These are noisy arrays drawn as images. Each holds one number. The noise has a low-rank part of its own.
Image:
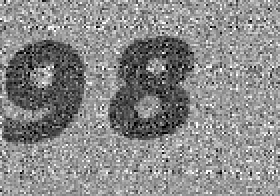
98
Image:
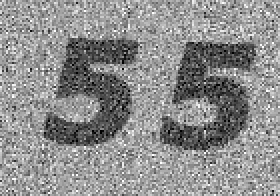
55
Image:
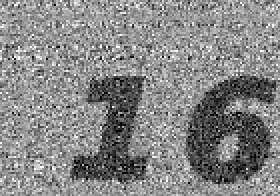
16
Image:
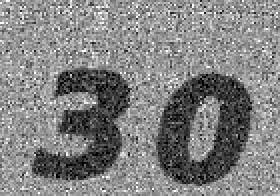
30
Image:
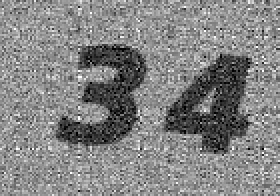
34
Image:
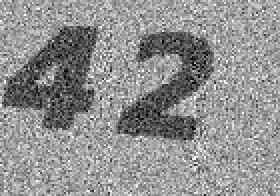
42
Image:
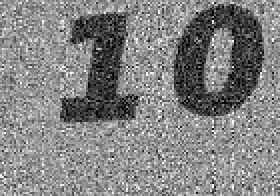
10
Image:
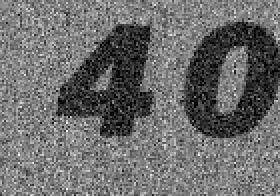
40
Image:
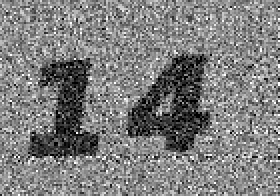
14
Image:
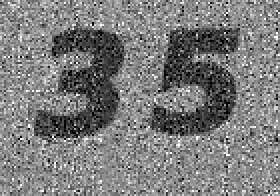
35
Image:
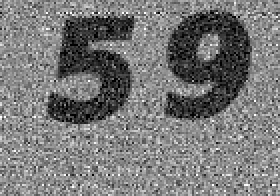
59
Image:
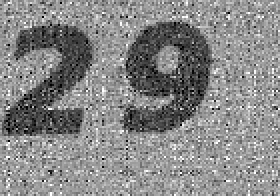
29
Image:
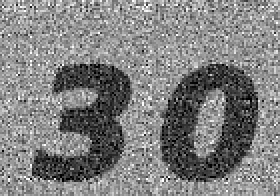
30
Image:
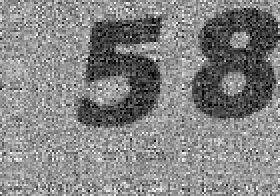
58
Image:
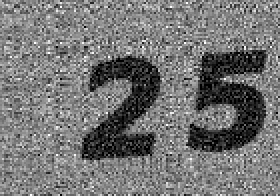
25
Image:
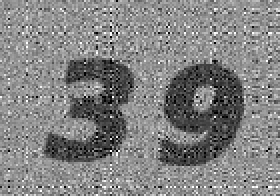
39
